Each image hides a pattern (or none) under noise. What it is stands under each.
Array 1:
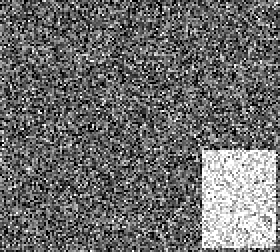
one block
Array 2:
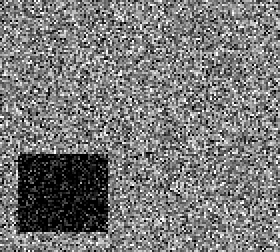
one block
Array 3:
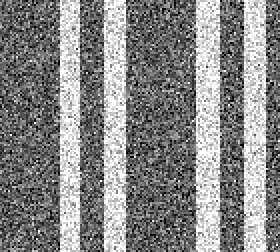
bands of columns
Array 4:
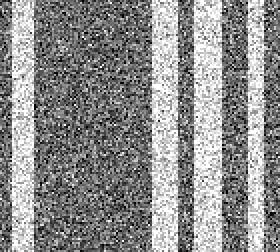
bands of columns
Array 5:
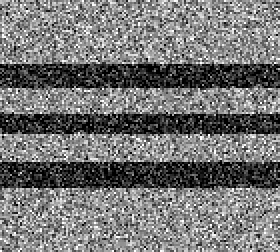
bands of rows
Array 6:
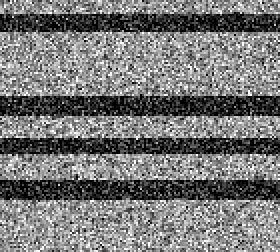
bands of rows
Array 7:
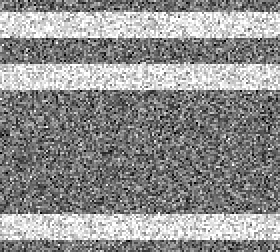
bands of rows
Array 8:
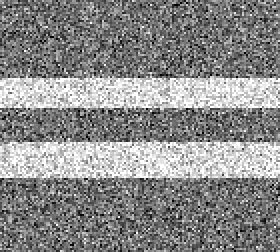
bands of rows
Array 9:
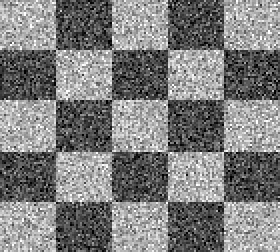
a checkerboard
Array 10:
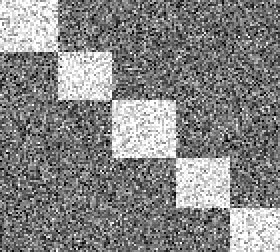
blocks along the diagonal
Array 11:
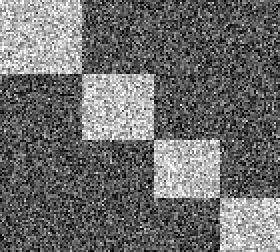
blocks along the diagonal
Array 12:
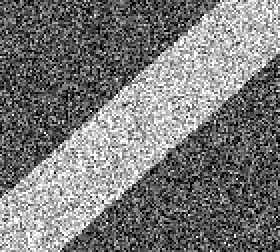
a diagonal band
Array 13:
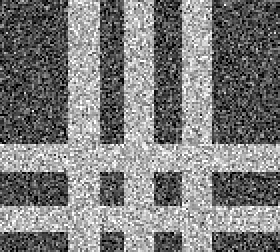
bands of rows crossing bands of columns
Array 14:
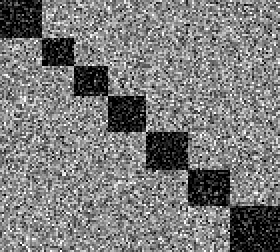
blocks along the diagonal
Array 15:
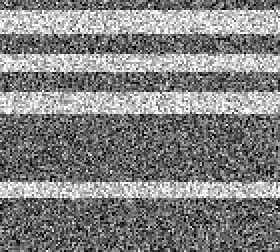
bands of rows
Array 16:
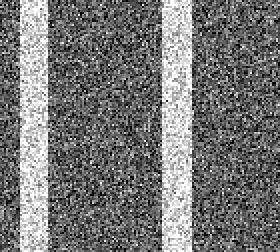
bands of columns
